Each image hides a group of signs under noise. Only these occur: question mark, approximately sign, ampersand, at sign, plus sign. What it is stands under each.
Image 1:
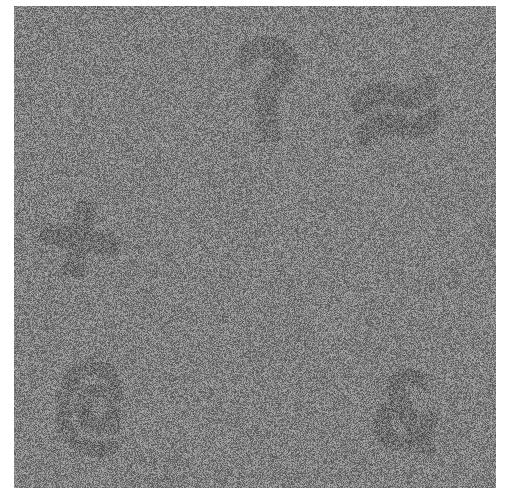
top middle: question mark; top right: approximately sign; middle left: plus sign; bottom left: at sign; bottom right: ampersand
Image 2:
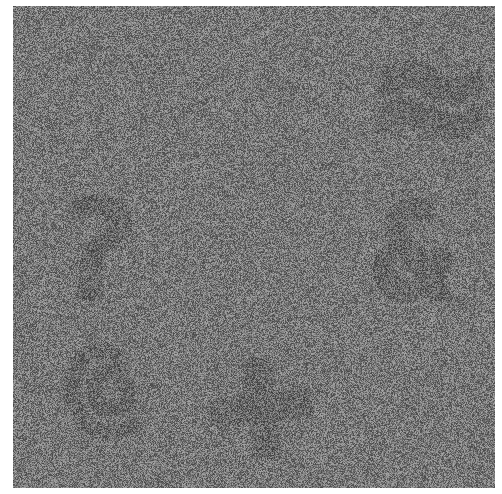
top right: approximately sign; middle left: question mark; middle right: ampersand; bottom left: at sign; bottom middle: plus sign
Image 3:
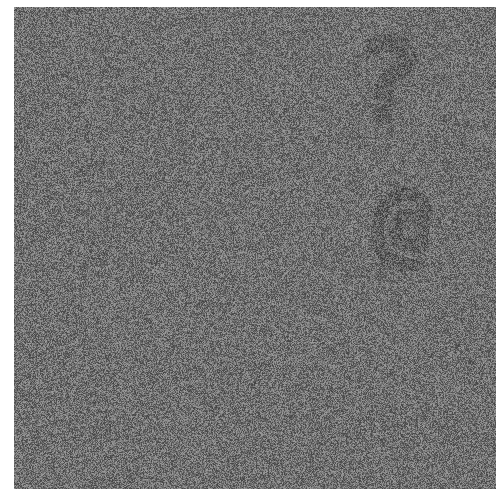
top right: question mark; middle right: at sign
